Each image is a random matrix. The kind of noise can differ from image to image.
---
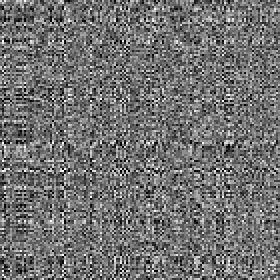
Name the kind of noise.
low rank plus noise
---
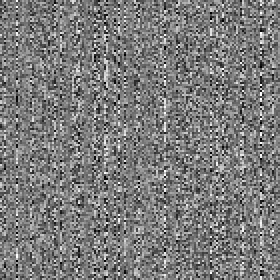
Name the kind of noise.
columns of uneven size
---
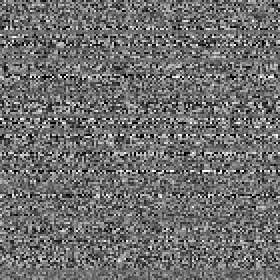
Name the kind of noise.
rows of uneven size
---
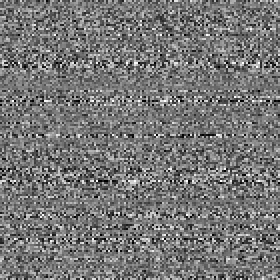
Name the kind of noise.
rows of uneven size
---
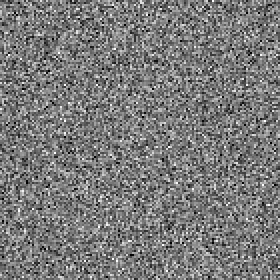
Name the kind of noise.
independent entries
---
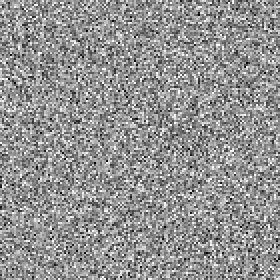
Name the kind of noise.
independent entries
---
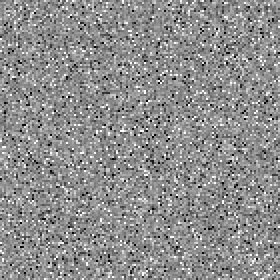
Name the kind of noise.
heavy tails
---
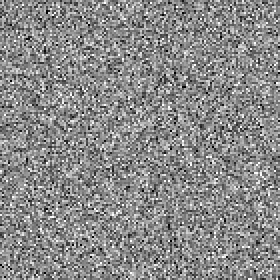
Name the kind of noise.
independent entries
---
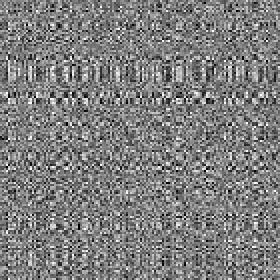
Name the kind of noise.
low rank plus noise
